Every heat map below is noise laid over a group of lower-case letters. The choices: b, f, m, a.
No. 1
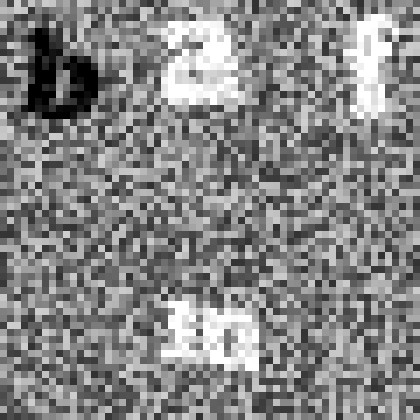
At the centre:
nothing
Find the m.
bottom middle
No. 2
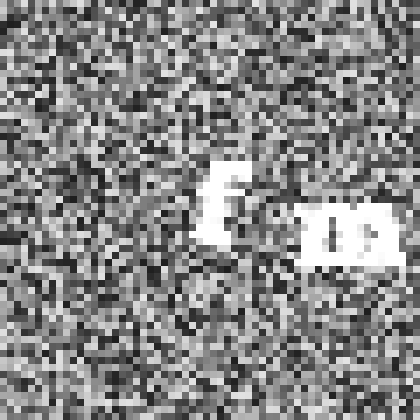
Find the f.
centre
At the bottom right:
nothing
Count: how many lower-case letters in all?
2
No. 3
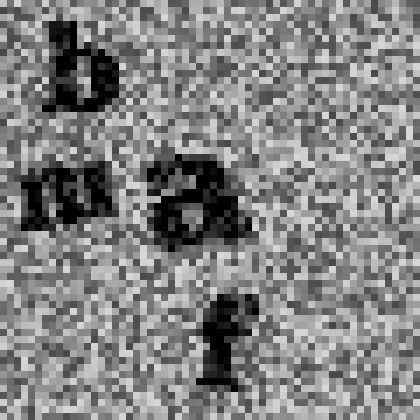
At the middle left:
m
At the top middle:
nothing
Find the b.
top left
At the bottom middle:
f
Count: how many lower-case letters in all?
4
